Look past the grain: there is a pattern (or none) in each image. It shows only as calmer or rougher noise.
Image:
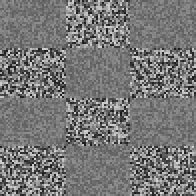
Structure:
a checkerboard
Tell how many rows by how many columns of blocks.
4 by 3
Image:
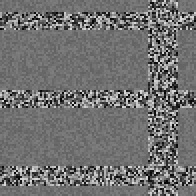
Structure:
bands of rows crossing bands of columns
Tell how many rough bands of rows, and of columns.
3 and 1
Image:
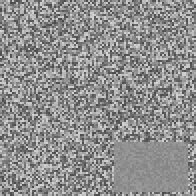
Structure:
one block
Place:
bottom right
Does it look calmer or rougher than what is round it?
calmer
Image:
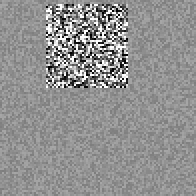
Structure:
one block
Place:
top middle
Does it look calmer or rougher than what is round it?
rougher
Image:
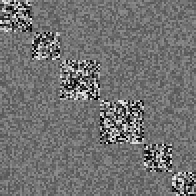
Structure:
blocks along the diagonal
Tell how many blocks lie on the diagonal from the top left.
6
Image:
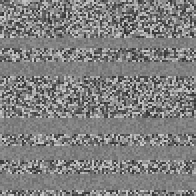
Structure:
bands of rows
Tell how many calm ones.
5
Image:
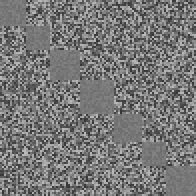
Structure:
blocks along the diagonal
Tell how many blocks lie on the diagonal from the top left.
7
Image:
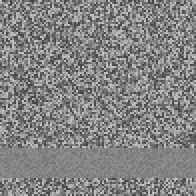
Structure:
one band of rows
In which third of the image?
bottom
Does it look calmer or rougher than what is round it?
calmer
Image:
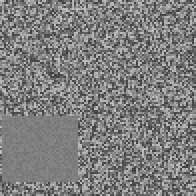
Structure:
one block
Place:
bottom left
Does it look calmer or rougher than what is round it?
calmer
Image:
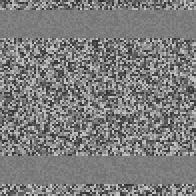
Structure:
bands of rows
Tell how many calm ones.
2
